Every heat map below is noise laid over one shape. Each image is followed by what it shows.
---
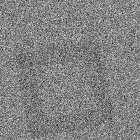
dark square frame
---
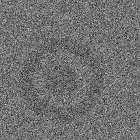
dark bullseye
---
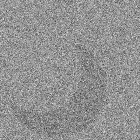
dark crescent
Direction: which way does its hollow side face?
up and left
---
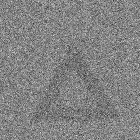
dark triangle frame
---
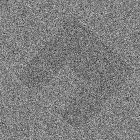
dark square with a notch
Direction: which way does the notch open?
down and left
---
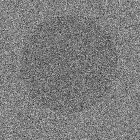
dark disc
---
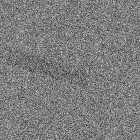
dark bar
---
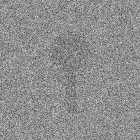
dark lollipop
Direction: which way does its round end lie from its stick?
up
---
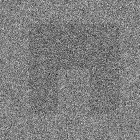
dark square with a notch
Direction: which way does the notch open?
down
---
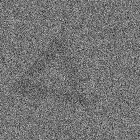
dark triangle frame
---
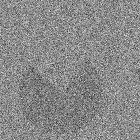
dark disc with a wedge cut out
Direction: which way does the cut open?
up
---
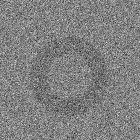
dark ring
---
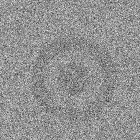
dark bullseye
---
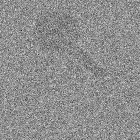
dark lollipop
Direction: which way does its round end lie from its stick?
up and left
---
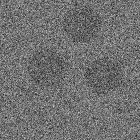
dark three dots
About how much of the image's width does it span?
two thirds
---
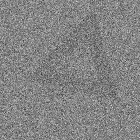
dark triangle frame
